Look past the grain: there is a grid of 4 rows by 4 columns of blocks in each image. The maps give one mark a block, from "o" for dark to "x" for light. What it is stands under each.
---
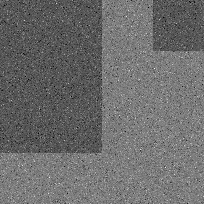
o o x o
o o x x
o o x x
x x x x
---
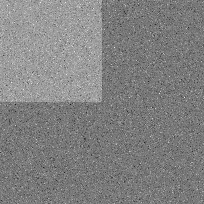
x x o o
x x o o
o o o o
o o o o
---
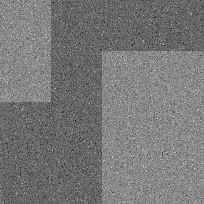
x o o o
x o x x
o o x x
o o x x
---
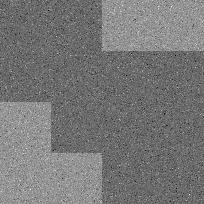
o o x x
o o o o
x o o o
x x o o
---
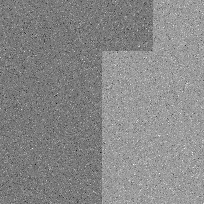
o o o x
o o x x
o o x x
o o x x
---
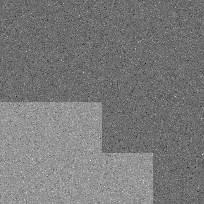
o o o o
o o o o
x x o o
x x x o
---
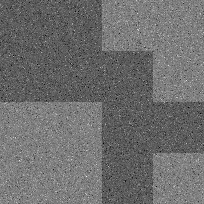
o o x x
o o o x
x x o o
x x o x
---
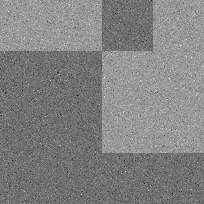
x x o x
o o x x
o o x x
o o o o
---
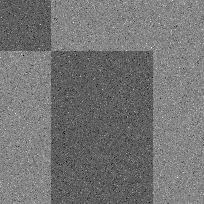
o x x x
x o o x
x o o x
x o o x
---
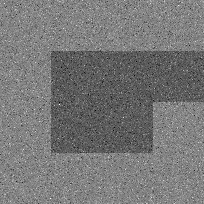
x x x x
x o o o
x o o x
x x x x
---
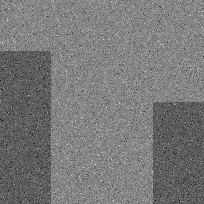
x x x x
o x x x
o x x o
o x x o
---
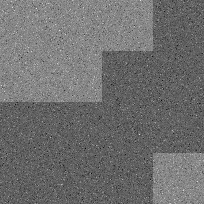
x x x o
x x o o
o o o o
o o o x
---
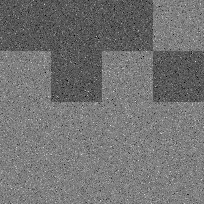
o o o x
x o x o
x x x x
x x x x
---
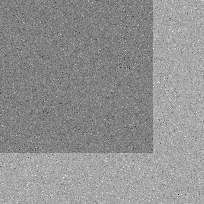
o o o x
o o o x
o o o x
x x x x
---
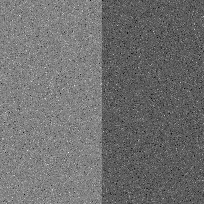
x x o o
x x o o
x x o o
x x o o
